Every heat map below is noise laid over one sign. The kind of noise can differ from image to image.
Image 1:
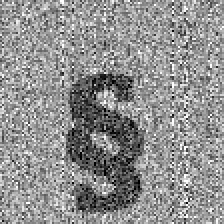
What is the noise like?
columns of uneven size
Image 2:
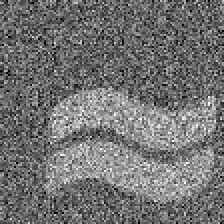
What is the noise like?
low rank plus noise
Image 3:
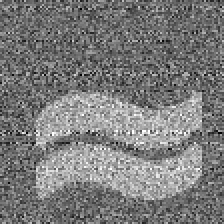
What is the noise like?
rows of uneven size
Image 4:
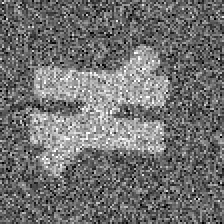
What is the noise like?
independent entries
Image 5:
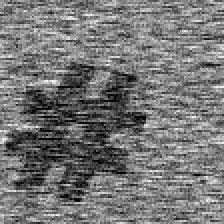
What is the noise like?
streaked along the rows
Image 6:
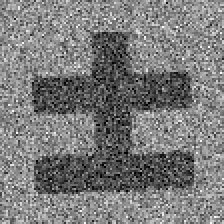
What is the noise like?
independent entries
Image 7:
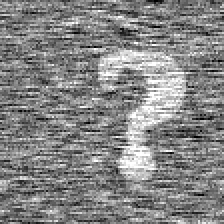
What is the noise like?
streaked along the rows
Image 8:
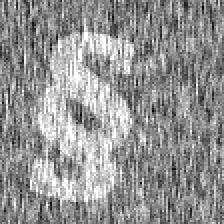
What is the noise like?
streaked along the columns
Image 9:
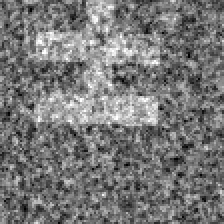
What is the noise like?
blotchy
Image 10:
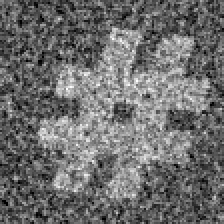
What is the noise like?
blotchy
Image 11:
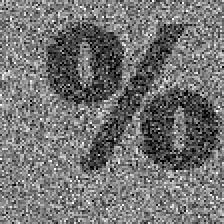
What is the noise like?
independent entries
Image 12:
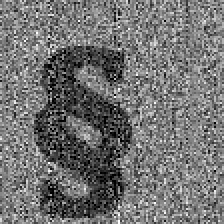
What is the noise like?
columns of uneven size
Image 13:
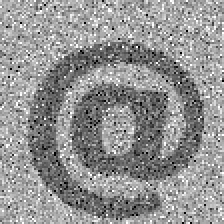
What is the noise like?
heavy tails
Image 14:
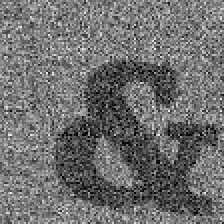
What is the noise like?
low rank plus noise
